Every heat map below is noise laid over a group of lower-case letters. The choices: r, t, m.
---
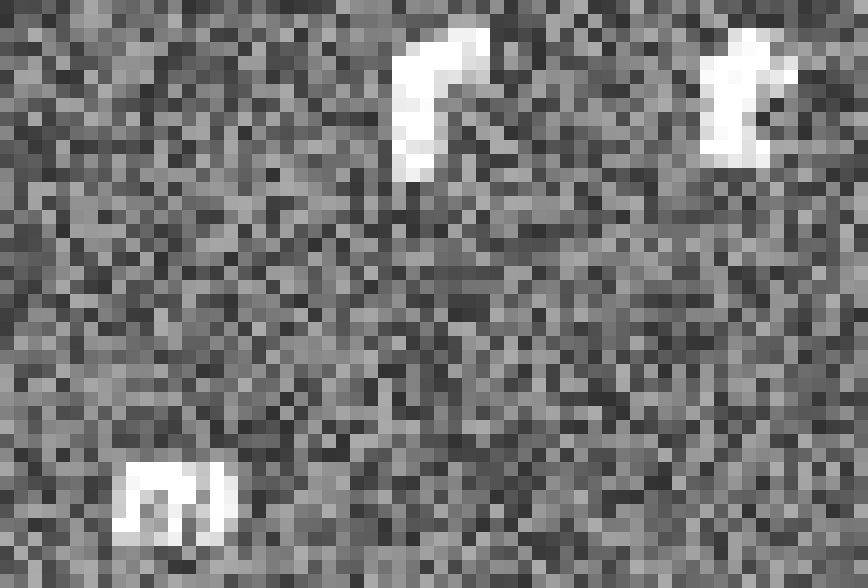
top middle: r; top right: t; bottom left: m
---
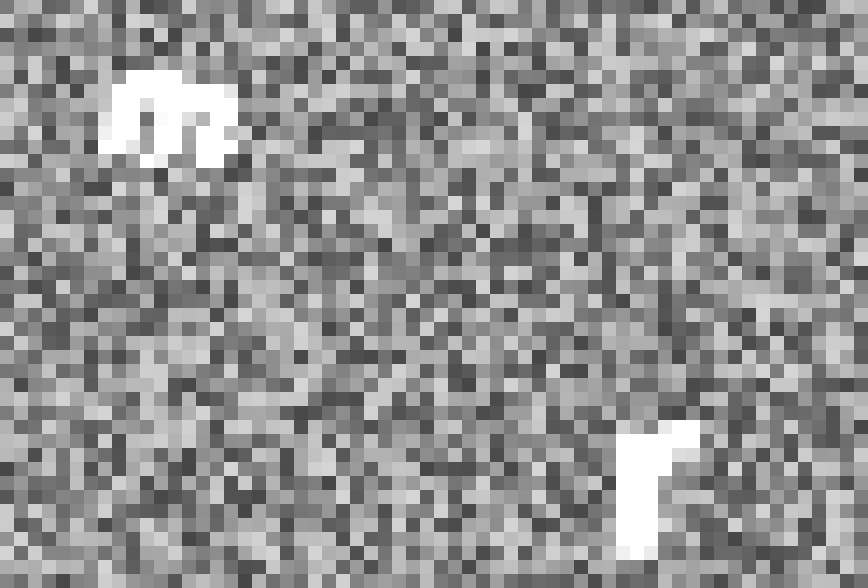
top left: m; bottom right: r
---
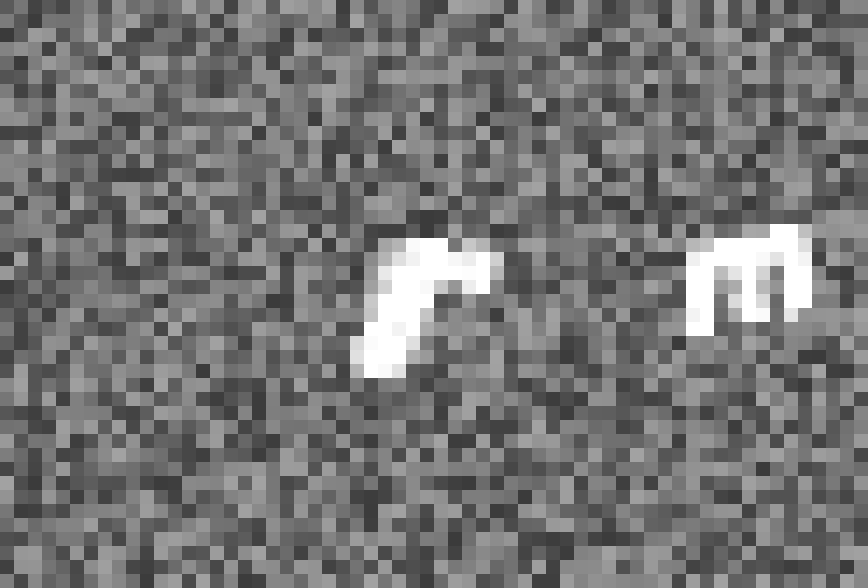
centre: r; middle right: m
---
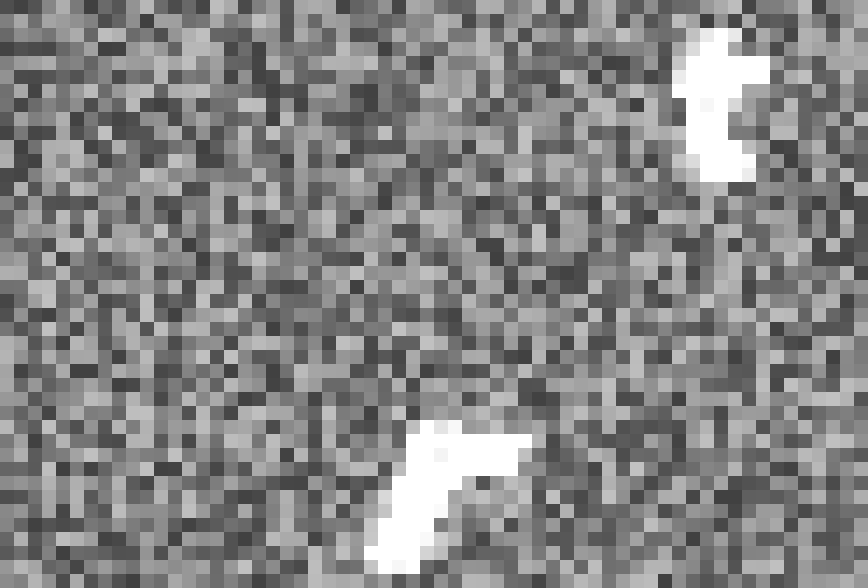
top right: t; bottom middle: r
